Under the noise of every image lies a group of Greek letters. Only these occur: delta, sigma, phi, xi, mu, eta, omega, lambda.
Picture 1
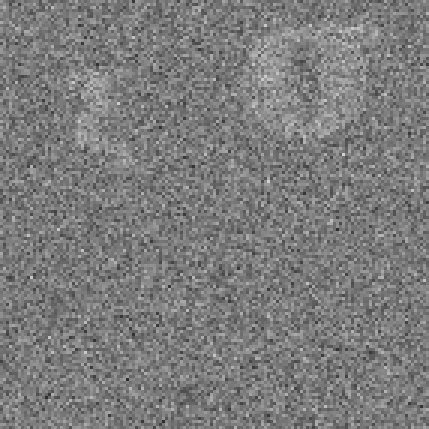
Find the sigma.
top right
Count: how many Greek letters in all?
2
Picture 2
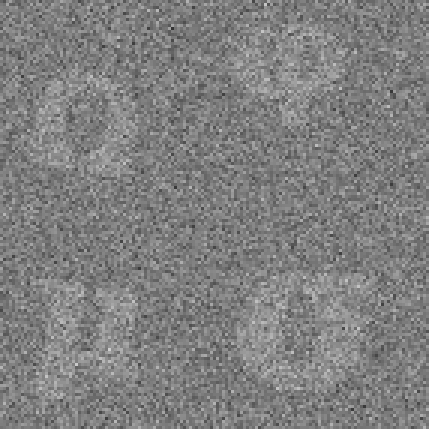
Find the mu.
bottom left
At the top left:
omega
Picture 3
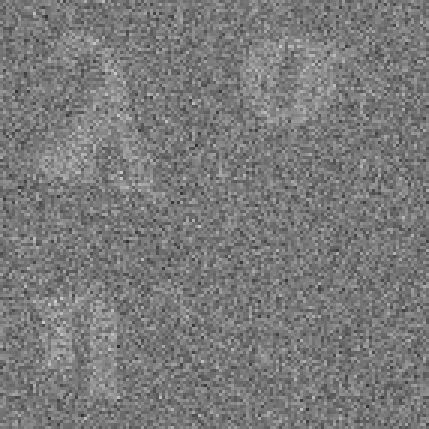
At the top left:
lambda
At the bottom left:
eta
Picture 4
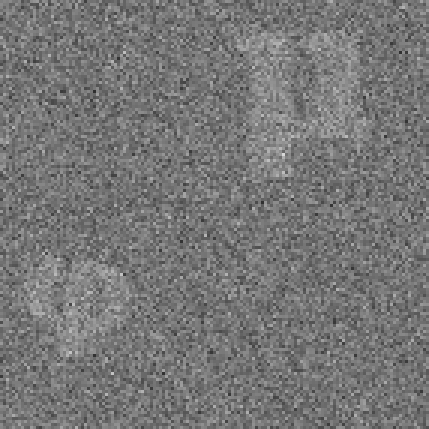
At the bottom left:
phi
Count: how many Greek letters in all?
2
